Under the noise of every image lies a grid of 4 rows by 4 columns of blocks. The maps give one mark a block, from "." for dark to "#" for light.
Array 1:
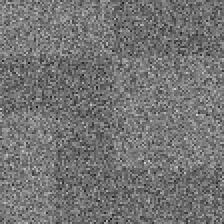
# # . .
. . # #
# . # #
# . . .
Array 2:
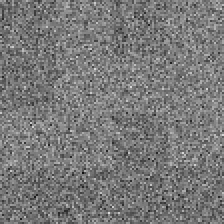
. # . #
. # # #
# # . #
. . . .
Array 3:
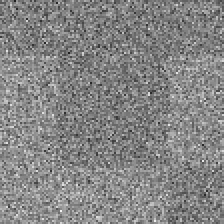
. . . .
# . . #
# . . #
# # # .
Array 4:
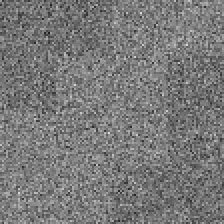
. . # #
. # # .
# # # .
# # . .
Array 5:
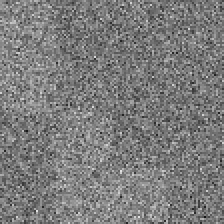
# . . .
# . . .
. # . .
. # # .
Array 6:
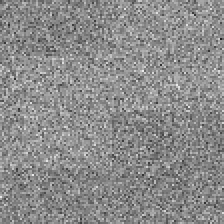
. . # #
# # # #
# # . .
. . . .
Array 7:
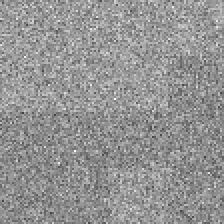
# # # #
# # # .
. . . .
. . # .
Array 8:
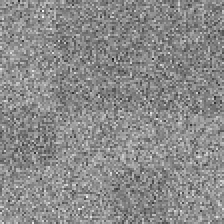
# . . .
# . . .
. # # #
# # . #
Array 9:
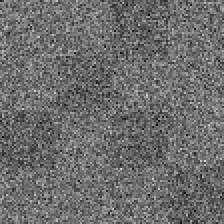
# # . #
# . # #
. # . #
# # # .
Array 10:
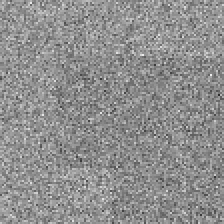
# # # #
# . . .
# . . .
# # . .
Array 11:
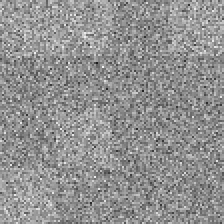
# # . #
. . . .
. # . .
# . . .
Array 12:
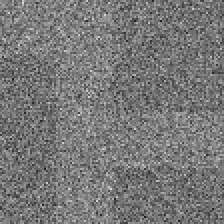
# # . .
. # . .
. # # #
. # . .
